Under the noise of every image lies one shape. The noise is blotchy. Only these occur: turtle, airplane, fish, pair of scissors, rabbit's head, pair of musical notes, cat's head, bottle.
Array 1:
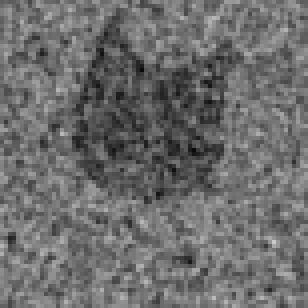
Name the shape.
cat's head
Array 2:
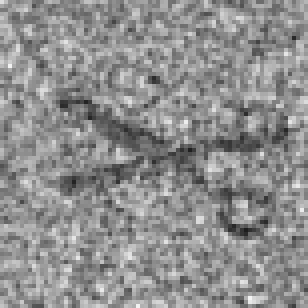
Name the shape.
pair of scissors
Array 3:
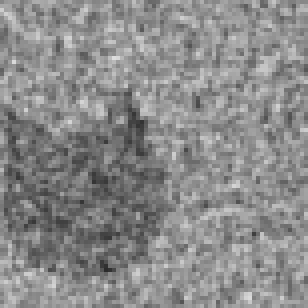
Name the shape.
cat's head
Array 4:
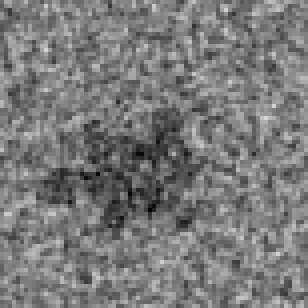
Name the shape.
turtle
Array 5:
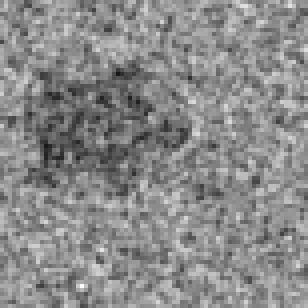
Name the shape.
turtle
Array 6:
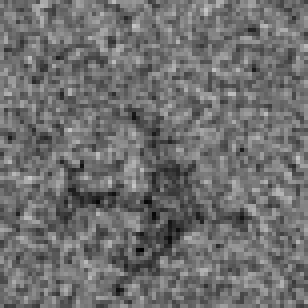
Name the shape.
airplane
